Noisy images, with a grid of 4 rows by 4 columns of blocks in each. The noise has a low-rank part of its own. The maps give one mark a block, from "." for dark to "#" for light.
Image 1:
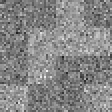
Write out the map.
..#.
.###
.#..
#..#
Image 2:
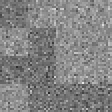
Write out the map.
.###
#.##
..##
#...
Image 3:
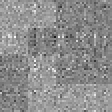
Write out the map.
##..
#...
.#..
.###
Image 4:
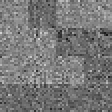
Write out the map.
#.##
##..
###.
....
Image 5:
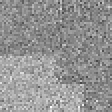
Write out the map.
....
....
##..
###.
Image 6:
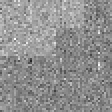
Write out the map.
###.
##..
....
....
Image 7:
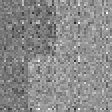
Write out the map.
..##
..##
.###
.###
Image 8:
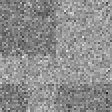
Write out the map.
..##
..##
####
.#..
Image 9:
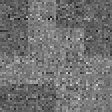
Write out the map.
.#..
.##.
####
..##
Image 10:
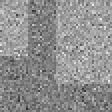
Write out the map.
#.##
#.##
..##
....
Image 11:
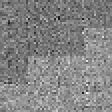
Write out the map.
....
...#
.###
####
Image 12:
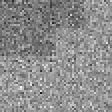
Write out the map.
...#
..##
####
####
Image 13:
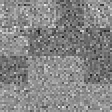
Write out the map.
##.#
#...
.##.
####
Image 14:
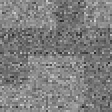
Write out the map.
##.#
....
.##.
###.
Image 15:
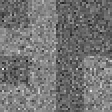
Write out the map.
.#..
##..
.#.#
##.#
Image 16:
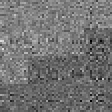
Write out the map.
####
###.
#...
....
